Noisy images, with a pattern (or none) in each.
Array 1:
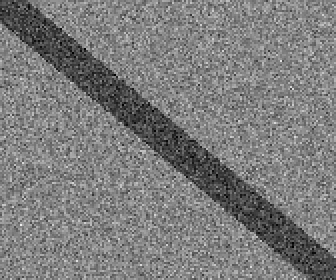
a diagonal band
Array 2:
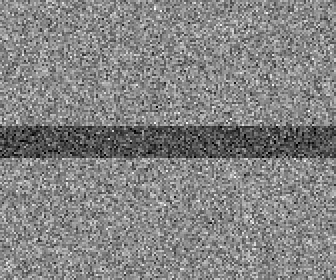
one band of rows
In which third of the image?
middle
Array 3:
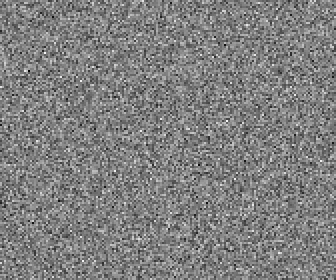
only noise
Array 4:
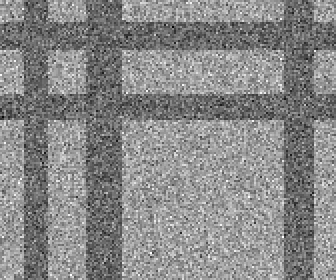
bands of rows crossing bands of columns
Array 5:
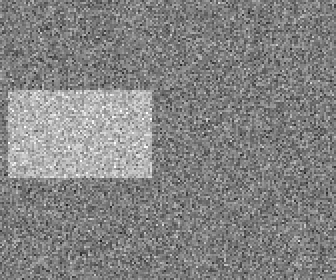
one block
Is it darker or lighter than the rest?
lighter
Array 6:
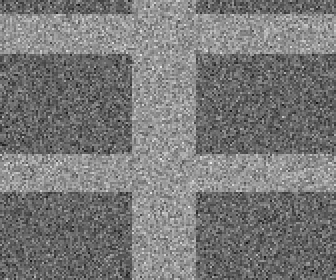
bands of rows crossing bands of columns
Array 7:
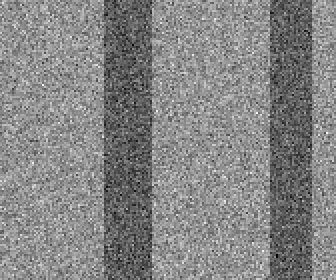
bands of columns
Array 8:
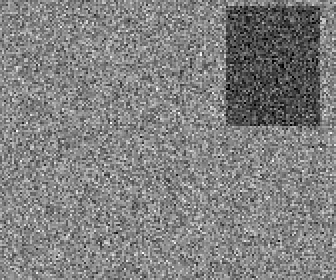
one block
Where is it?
top right
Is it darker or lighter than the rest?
darker
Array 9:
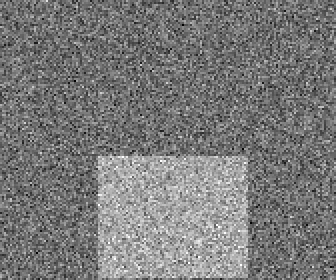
one block
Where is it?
bottom middle
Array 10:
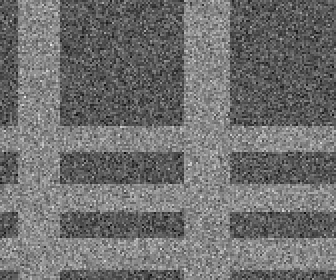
bands of rows crossing bands of columns
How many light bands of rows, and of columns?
3 and 2
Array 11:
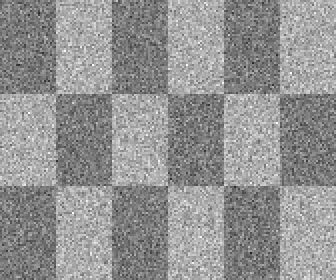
a checkerboard
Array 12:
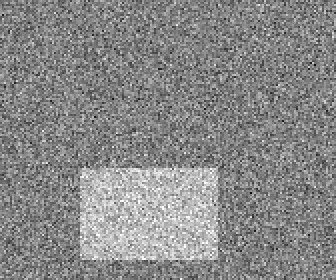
one block
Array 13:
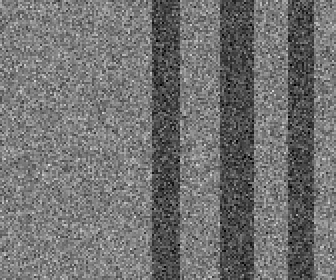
bands of columns
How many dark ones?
3
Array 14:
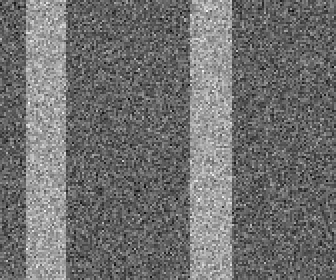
bands of columns
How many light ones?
2
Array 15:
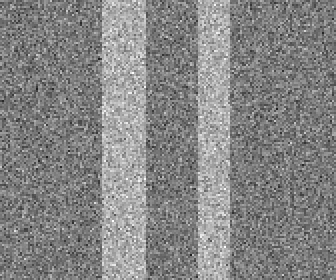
bands of columns
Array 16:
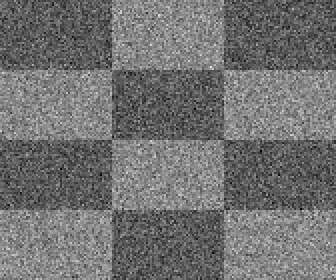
a checkerboard
